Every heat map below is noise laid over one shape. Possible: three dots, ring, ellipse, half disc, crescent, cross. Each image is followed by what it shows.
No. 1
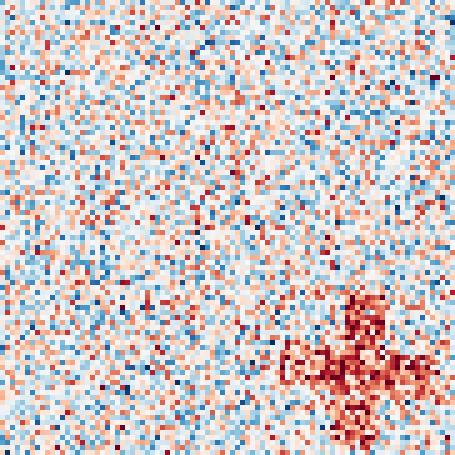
cross
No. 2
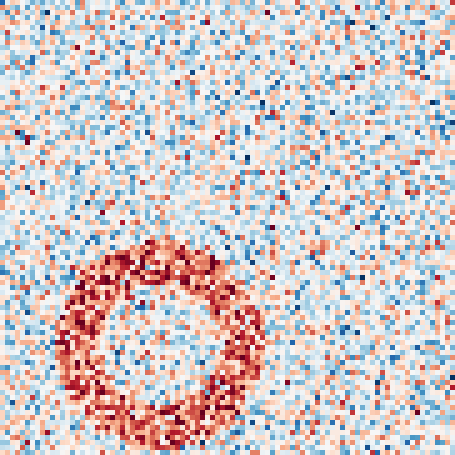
ring
